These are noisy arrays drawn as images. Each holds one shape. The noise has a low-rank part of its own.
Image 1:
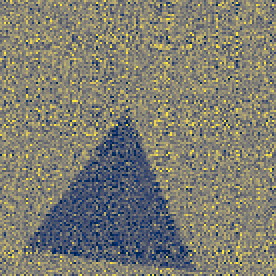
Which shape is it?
triangle
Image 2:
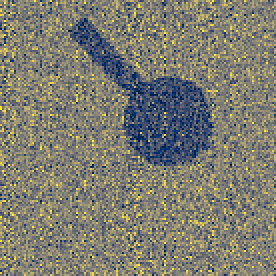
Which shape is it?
lollipop
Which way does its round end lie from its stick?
down and right
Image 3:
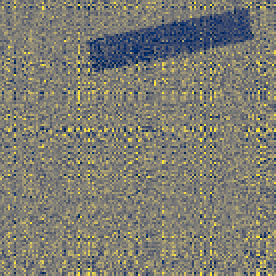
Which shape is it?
bar
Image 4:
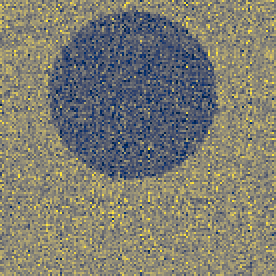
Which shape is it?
disc
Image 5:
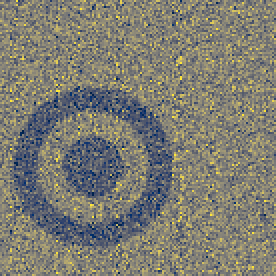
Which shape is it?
bullseye
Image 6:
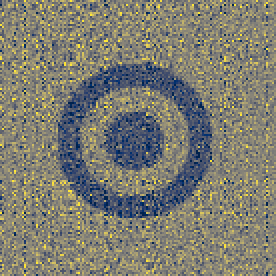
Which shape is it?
bullseye
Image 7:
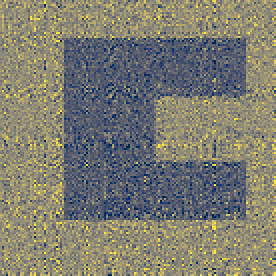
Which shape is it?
square with a notch
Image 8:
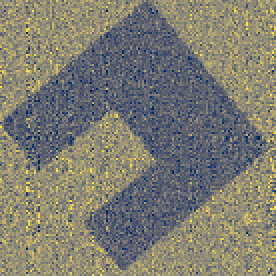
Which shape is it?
square with a notch
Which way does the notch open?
down and left
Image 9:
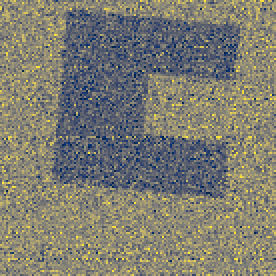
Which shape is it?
square with a notch
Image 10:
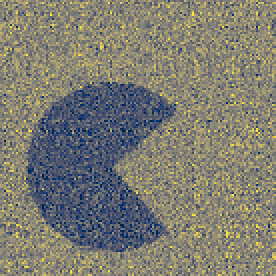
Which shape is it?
disc with a wedge cut out
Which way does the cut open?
right
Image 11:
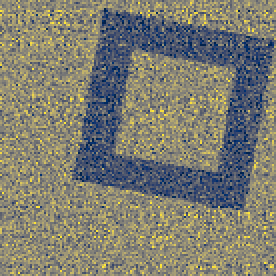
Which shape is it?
square frame
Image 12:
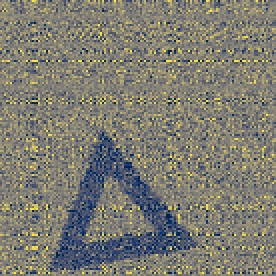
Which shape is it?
triangle frame
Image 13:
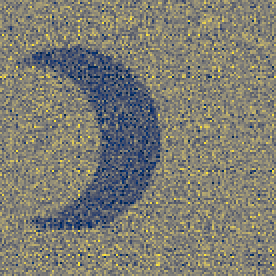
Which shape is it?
crescent
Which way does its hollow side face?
left
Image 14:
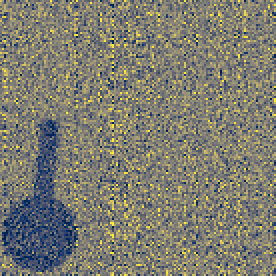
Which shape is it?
lollipop
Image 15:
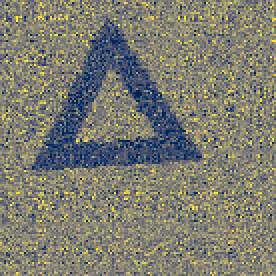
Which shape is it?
triangle frame
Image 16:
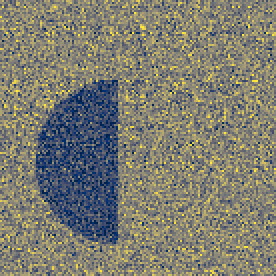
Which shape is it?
half disc
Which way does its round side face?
left
